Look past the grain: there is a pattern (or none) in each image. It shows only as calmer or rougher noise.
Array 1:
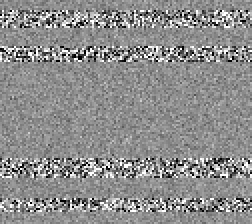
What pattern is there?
bands of rows
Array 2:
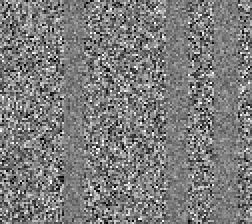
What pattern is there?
bands of columns
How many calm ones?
3
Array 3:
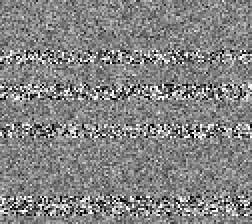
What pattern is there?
bands of rows
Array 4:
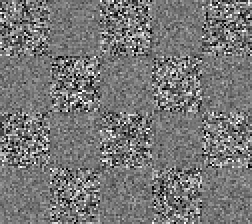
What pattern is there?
a checkerboard
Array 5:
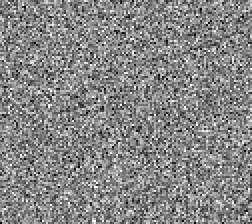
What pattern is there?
only noise
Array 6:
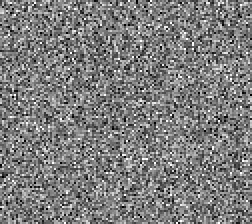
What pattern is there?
only noise
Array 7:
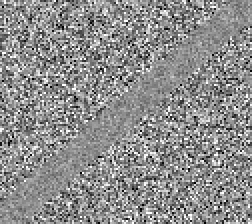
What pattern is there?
a diagonal band
